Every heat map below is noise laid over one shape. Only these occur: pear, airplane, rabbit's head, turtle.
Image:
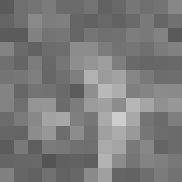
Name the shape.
airplane
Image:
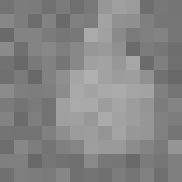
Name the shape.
pear
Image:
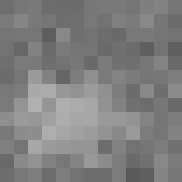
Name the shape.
turtle
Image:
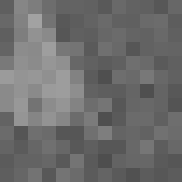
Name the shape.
pear
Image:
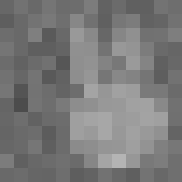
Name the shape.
rabbit's head
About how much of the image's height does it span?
nearly all
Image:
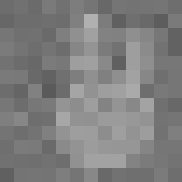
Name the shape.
rabbit's head
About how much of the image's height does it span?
nearly all
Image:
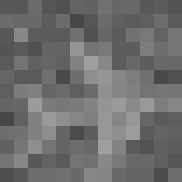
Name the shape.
airplane
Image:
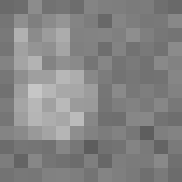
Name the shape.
rabbit's head
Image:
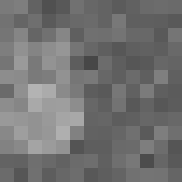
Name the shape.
rabbit's head
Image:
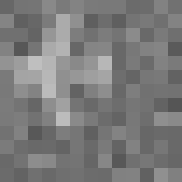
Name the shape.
airplane
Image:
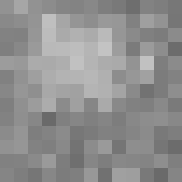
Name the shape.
turtle
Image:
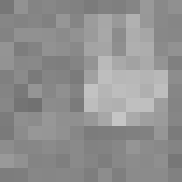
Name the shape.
rabbit's head
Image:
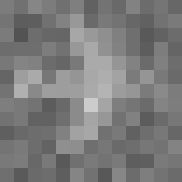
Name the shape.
airplane
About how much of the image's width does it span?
nearly all
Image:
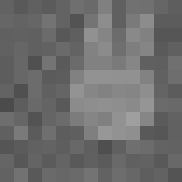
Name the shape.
rabbit's head
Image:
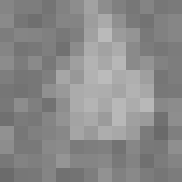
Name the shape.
pear
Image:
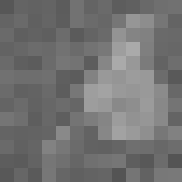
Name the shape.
pear
